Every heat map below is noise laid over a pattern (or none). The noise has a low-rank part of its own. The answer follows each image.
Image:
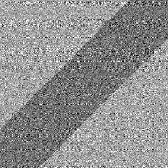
a diagonal band
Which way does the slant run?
bottom left to top right
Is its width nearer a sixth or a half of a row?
a half
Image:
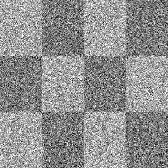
a checkerboard
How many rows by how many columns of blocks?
3 by 4
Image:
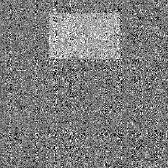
one block
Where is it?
top middle
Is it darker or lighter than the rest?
lighter
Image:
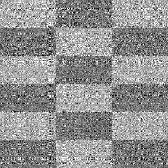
a checkerboard
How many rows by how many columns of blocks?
6 by 3
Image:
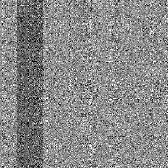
one band of columns
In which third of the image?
left
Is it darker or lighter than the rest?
darker
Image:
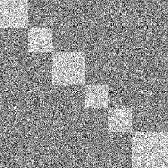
blocks along the diagonal
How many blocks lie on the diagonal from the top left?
6
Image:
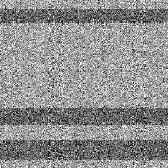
bands of rows
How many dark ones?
3
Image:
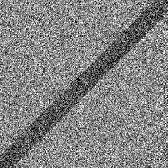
a diagonal band
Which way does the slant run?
bottom left to top right
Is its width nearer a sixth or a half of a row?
a sixth
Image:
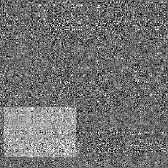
one block
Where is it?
bottom left
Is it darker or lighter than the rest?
lighter
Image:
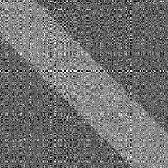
a diagonal band
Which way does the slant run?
top left to bottom right
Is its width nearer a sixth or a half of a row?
a half
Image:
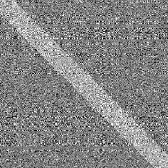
a diagonal band
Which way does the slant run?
top left to bottom right
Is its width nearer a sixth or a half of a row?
a sixth
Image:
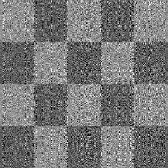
a checkerboard
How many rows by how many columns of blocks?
4 by 5
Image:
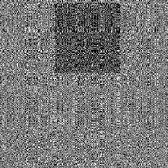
one block
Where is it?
top middle
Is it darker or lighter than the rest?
darker
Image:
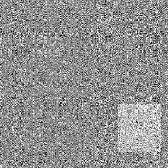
one block
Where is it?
bottom right
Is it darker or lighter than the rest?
lighter
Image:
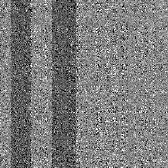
bands of columns
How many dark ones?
2
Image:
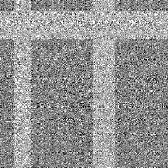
bands of rows crossing bands of columns
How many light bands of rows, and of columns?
1 and 2
